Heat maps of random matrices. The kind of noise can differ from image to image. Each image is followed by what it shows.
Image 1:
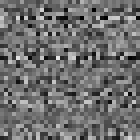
rows of uneven size
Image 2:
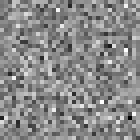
independent entries
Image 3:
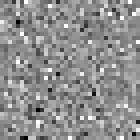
heavy tails
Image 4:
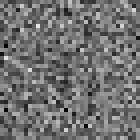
independent entries
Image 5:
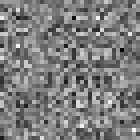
low rank plus noise
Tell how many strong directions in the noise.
one
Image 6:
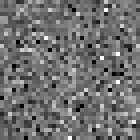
heavy tails
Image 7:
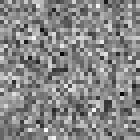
independent entries
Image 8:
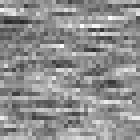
streaked along the rows
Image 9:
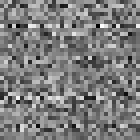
rows of uneven size
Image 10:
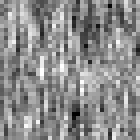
streaked along the columns
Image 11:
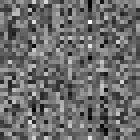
columns of uneven size
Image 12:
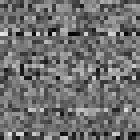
rows of uneven size
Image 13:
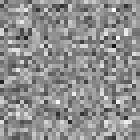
low rank plus noise
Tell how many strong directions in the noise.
two
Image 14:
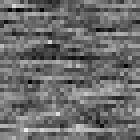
streaked along the rows
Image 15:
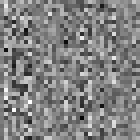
columns of uneven size
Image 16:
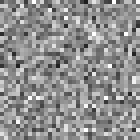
low rank plus noise
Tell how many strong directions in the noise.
five to eight
